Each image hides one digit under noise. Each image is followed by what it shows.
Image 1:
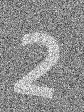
light 2
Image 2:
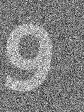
light 9
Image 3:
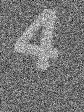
light 4
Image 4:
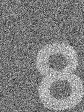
light 8
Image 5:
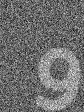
light 9
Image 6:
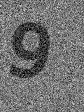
dark 9
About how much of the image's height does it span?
half
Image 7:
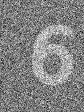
light 6
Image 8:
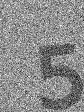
dark 5
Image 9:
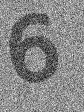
dark 6
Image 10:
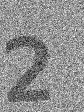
dark 2
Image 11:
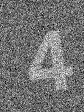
light 4
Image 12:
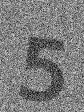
dark 5
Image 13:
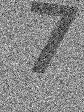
dark 7
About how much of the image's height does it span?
two thirds
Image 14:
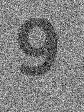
dark 9
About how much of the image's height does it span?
half
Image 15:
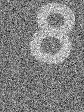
light 8
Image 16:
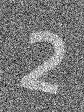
light 2
